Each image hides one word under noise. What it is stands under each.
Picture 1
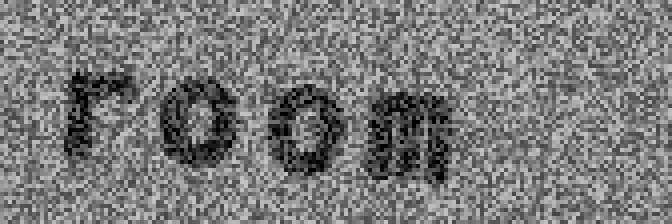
room
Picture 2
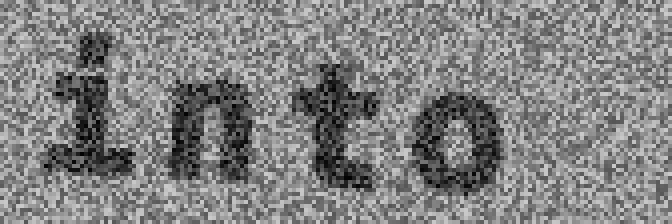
into
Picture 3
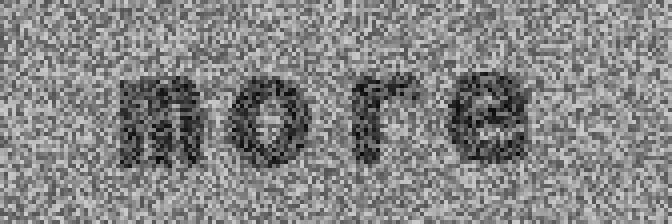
more
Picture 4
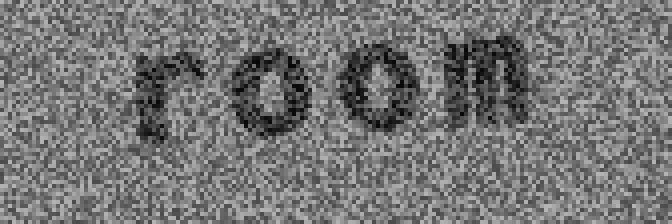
room
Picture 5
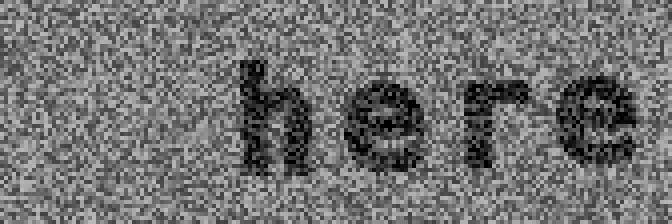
here
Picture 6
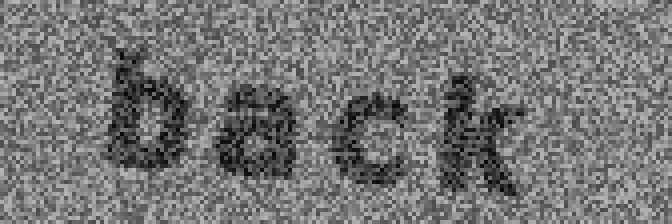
back
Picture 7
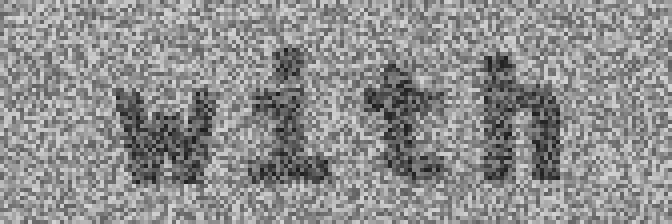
with
